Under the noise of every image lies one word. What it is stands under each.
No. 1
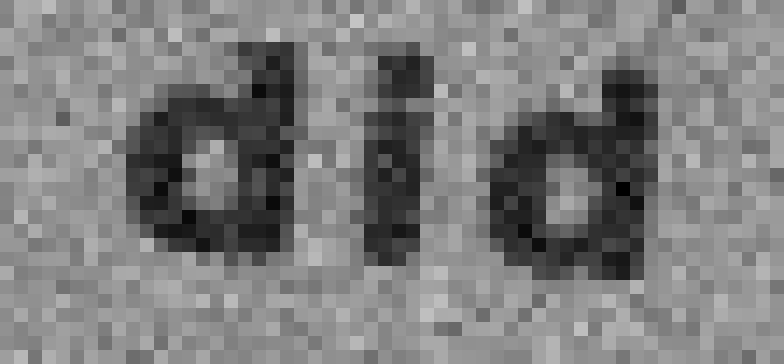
did
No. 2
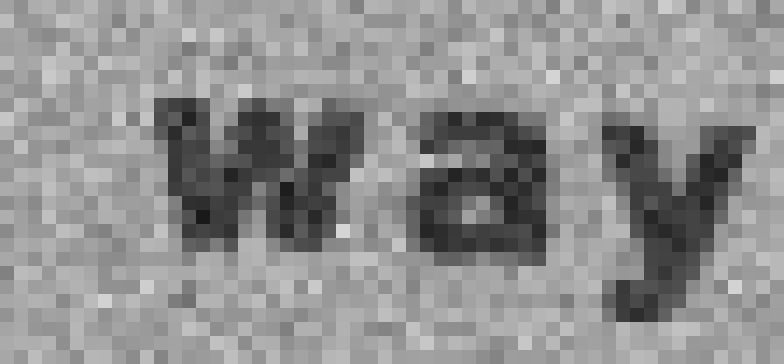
way
